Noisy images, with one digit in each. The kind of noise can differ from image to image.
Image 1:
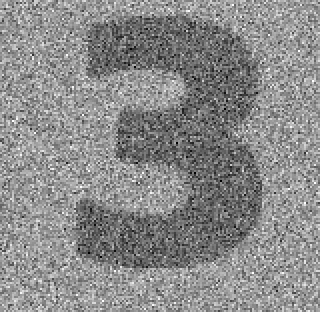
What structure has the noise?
independent entries
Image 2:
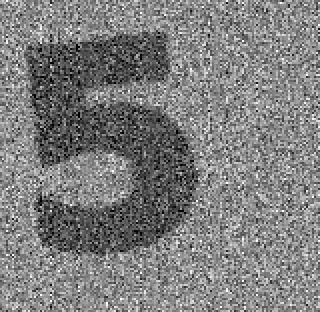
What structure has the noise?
columns of uneven size
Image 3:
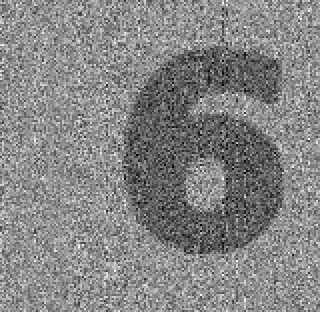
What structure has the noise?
columns of uneven size
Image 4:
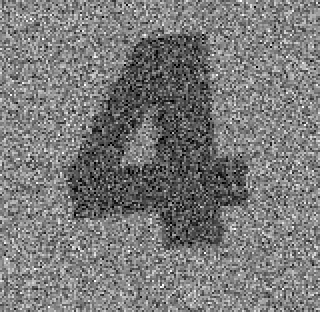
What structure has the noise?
low rank plus noise
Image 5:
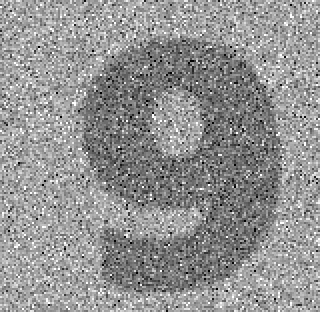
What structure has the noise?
heavy tails
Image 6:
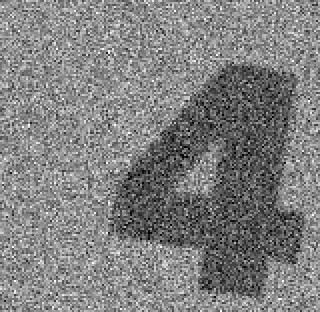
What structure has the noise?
low rank plus noise
